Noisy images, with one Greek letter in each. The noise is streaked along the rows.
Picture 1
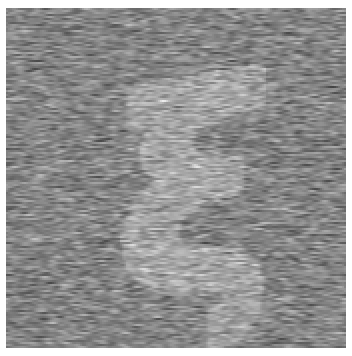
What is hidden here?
light xi
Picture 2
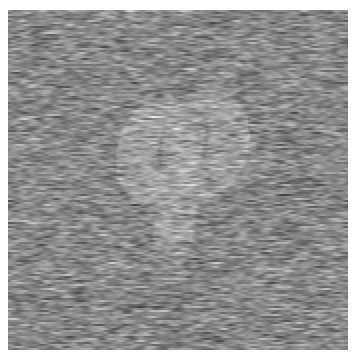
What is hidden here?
light phi
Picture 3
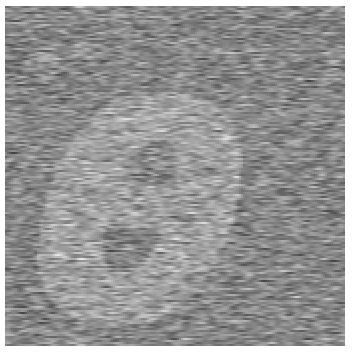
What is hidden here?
light theta
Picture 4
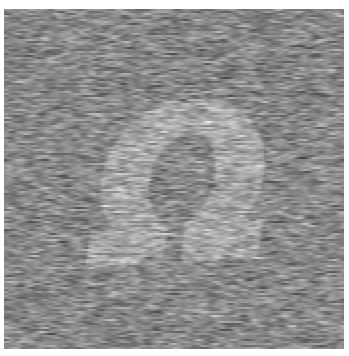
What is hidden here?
light omega
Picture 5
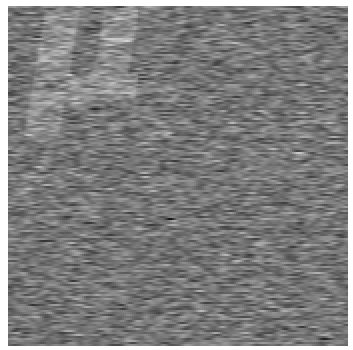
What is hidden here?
light mu, top left
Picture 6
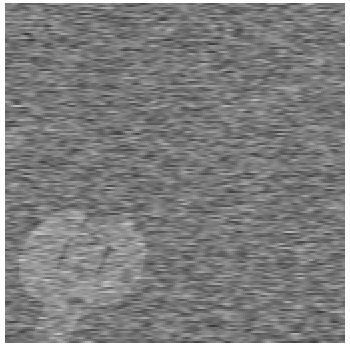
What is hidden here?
light phi, bottom left
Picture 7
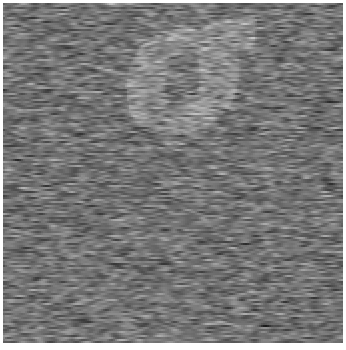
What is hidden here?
light sigma, top middle
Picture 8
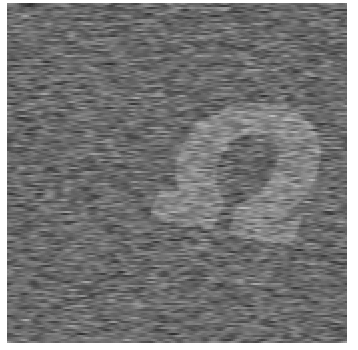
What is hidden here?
light omega
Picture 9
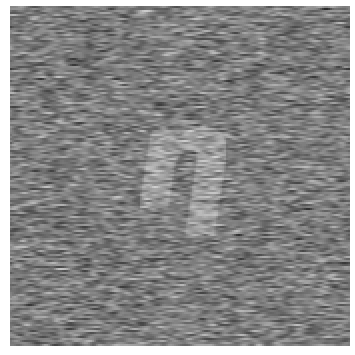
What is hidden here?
light eta, centre
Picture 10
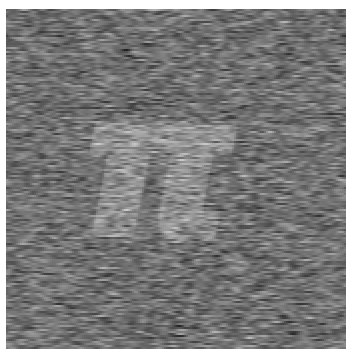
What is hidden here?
light pi, centre
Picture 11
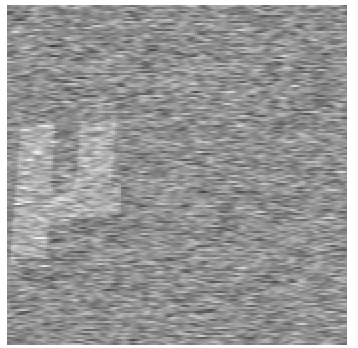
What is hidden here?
light mu, middle left
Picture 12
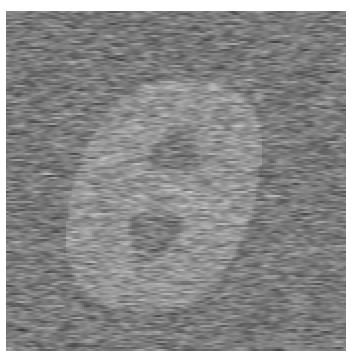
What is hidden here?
light theta
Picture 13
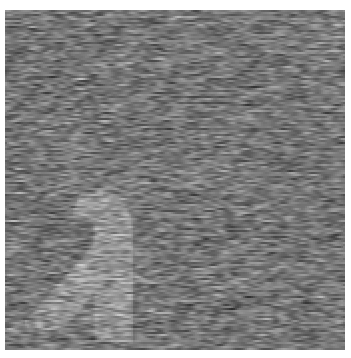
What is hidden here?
light lambda, bottom left
